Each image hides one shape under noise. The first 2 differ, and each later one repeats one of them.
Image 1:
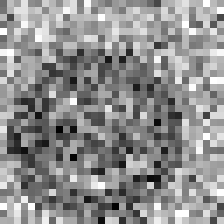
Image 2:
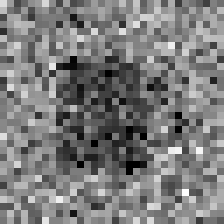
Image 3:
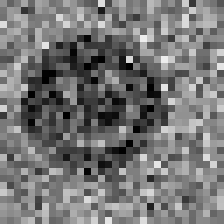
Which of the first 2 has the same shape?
1
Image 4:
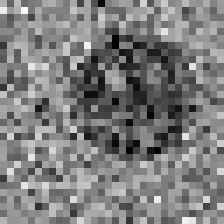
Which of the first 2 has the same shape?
1
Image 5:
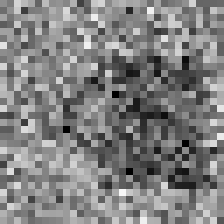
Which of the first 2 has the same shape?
2
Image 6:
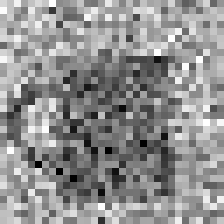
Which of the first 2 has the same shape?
2
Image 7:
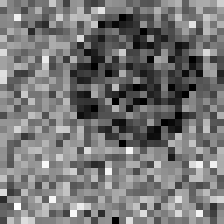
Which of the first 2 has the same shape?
1
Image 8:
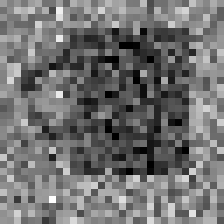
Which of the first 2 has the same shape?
2
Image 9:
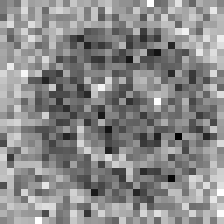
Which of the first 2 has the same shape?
1
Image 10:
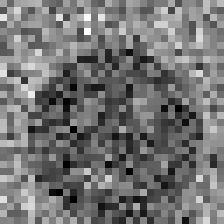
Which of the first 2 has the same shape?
1
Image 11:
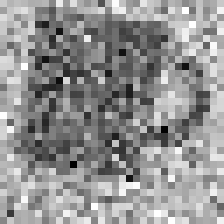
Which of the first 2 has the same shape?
2
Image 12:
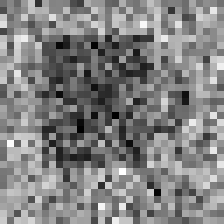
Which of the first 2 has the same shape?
2
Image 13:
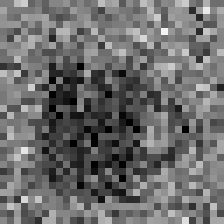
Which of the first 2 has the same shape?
2
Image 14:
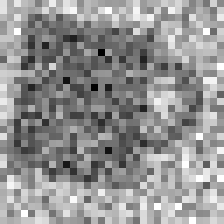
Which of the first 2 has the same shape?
2
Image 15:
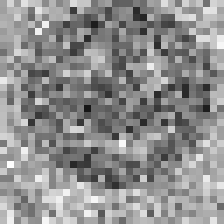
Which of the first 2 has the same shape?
1
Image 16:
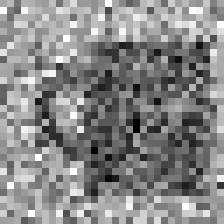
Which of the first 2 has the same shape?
2
